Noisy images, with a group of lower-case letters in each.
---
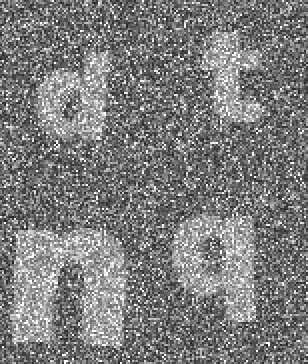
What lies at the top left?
d
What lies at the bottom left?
n
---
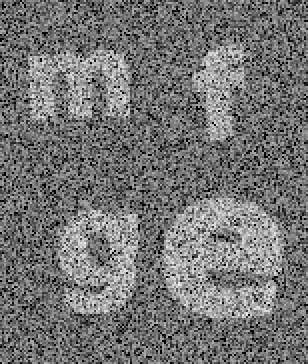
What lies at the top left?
m
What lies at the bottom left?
g
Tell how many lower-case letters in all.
4
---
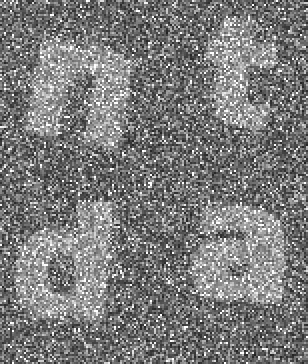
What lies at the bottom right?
a
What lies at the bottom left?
d
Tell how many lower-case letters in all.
4
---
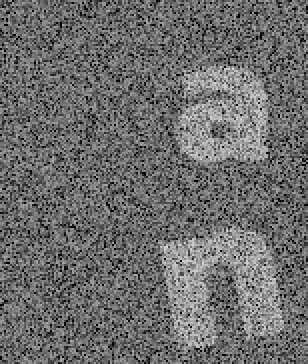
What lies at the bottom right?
n
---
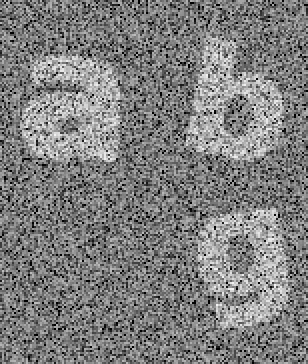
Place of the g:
bottom right
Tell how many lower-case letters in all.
3
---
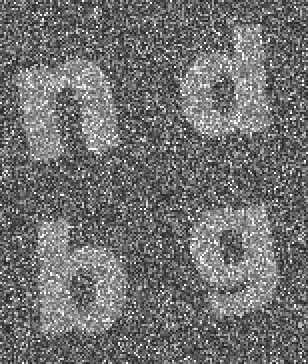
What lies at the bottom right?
g
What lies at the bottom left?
b
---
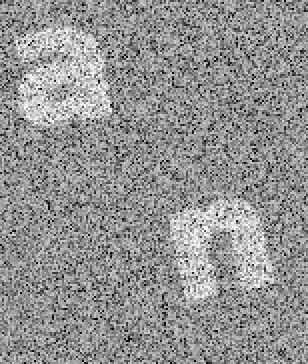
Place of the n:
bottom right
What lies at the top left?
a
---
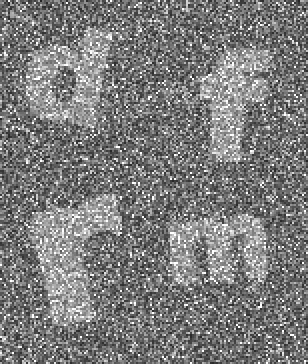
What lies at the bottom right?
m
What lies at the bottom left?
r
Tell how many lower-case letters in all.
4
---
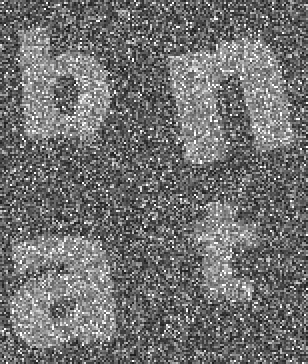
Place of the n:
top right
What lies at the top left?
b
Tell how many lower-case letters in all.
4
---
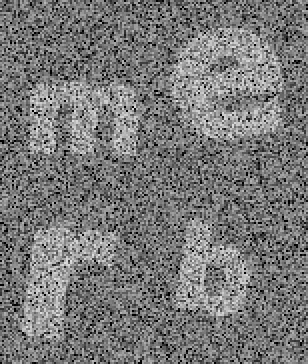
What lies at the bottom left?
r
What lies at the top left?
m
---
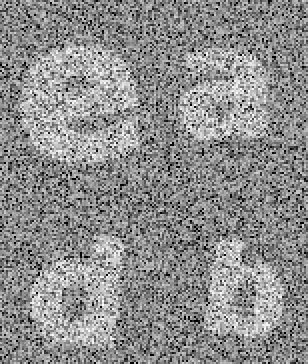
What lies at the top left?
e
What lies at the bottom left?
d
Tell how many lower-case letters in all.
4
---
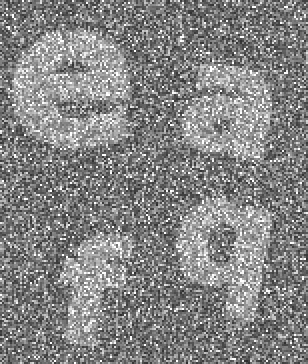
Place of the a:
top right
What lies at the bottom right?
q
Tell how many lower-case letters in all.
4
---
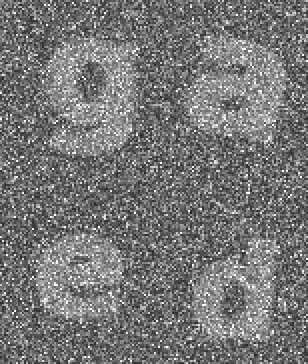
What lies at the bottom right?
d
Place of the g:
top left
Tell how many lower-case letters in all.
4
